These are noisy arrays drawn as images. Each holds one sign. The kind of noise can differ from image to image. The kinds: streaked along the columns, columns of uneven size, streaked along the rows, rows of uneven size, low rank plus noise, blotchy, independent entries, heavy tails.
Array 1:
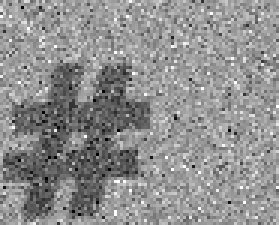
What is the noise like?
heavy tails
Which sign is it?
hash sign
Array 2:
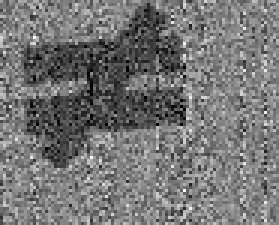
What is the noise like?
columns of uneven size
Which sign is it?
not-equal sign
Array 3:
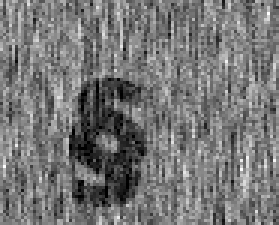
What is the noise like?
streaked along the columns
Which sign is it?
section sign
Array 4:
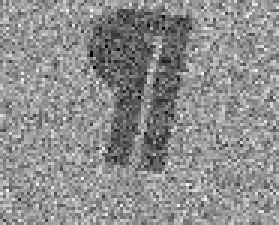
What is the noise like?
independent entries
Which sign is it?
pilcrow
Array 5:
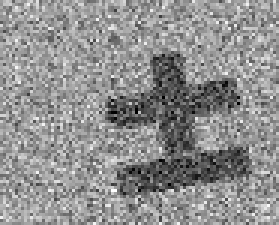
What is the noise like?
low rank plus noise
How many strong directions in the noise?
two
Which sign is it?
plus-minus sign
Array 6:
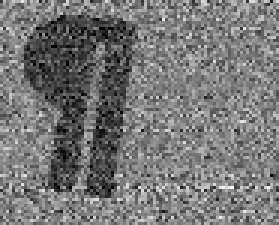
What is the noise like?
rows of uneven size
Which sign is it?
pilcrow
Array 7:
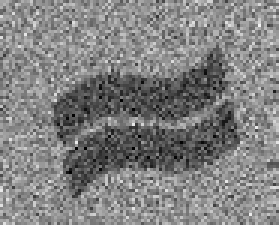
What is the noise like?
low rank plus noise
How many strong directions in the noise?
three or four
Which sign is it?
approximately sign
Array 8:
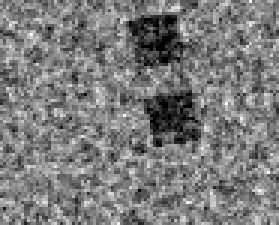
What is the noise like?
blotchy
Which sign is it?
colon
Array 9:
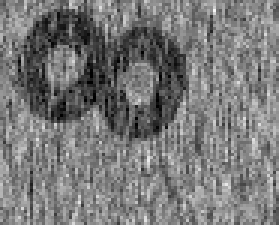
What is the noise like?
streaked along the columns
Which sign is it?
infinity sign
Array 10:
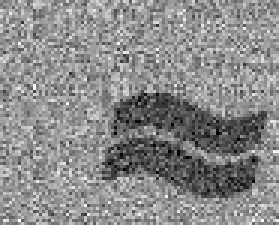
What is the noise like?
low rank plus noise
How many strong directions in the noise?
three or four
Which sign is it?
approximately sign
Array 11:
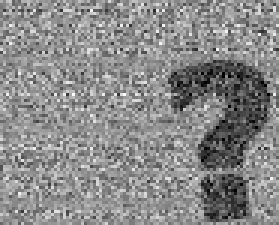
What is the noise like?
rows of uneven size
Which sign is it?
question mark
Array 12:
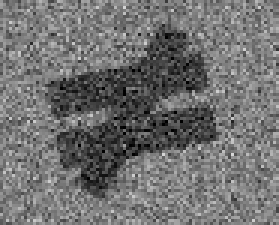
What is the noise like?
low rank plus noise
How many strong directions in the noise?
two
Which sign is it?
not-equal sign
